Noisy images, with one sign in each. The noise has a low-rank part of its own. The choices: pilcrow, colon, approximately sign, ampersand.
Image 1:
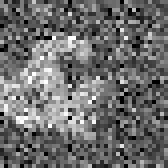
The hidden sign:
ampersand
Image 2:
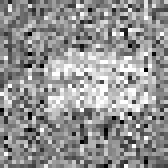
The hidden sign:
approximately sign
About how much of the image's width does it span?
two thirds
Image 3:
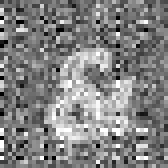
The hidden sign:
ampersand
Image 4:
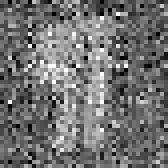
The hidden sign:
pilcrow
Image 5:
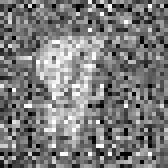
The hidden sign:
pilcrow
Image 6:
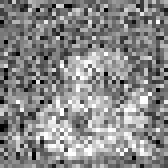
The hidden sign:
ampersand
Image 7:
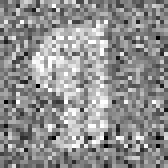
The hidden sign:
pilcrow
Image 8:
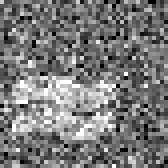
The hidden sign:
approximately sign
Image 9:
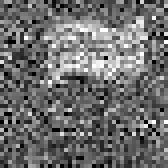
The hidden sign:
approximately sign
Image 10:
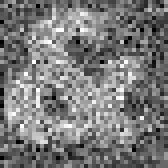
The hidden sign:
ampersand
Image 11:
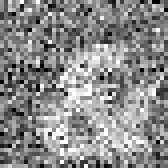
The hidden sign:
ampersand
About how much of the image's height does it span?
two thirds
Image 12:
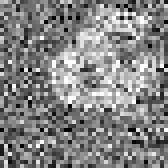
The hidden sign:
ampersand
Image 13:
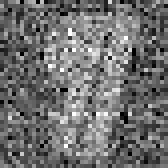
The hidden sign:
pilcrow
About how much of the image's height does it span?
nearly all
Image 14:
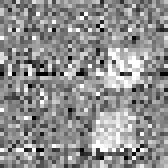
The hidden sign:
colon
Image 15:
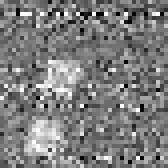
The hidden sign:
colon
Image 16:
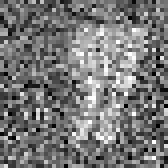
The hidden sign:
pilcrow
